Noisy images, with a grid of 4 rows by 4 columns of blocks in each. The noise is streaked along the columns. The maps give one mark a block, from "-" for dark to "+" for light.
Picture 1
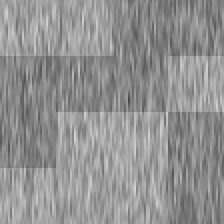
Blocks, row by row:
+ + - -
- - - +
- + + -
+ + + -
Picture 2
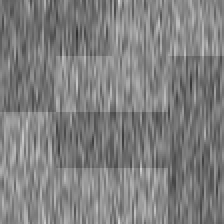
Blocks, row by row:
- - + +
- + + -
+ - - -
+ + + -
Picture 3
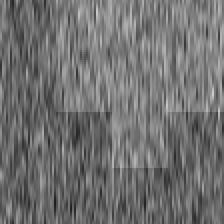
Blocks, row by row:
- + + +
- + + +
- - + -
- - - -
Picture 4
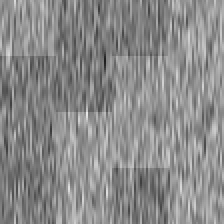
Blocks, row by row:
+ - - +
- - + +
- + + +
- + - +
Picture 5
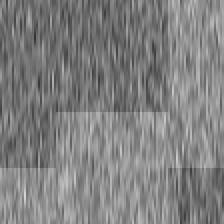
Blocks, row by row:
- - - +
- - - +
- + + +
+ + + -
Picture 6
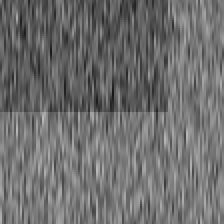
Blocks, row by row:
- - - +
- - - +
+ + + +
+ + + +
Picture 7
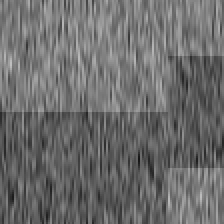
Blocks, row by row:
+ + + +
+ + + -
- - - -
- - - +
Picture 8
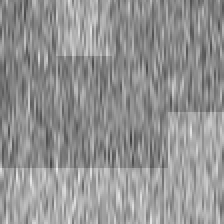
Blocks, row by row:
- + - -
- - - -
- - - +
+ + + +
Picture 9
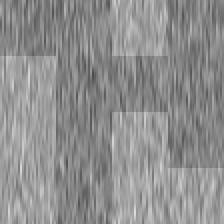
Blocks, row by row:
- - + -
+ - - -
+ - + -
+ - + +
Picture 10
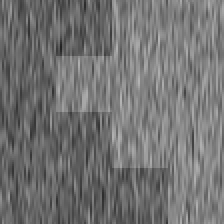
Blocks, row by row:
- - + +
- + + +
- - + +
- - - +
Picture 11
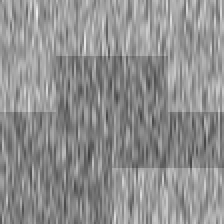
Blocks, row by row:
+ + + +
+ - - +
- - - -
- - + +
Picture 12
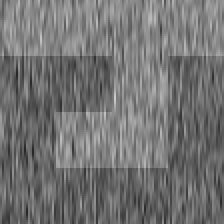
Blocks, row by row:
+ + + +
- - + -
- + + -
- - - -
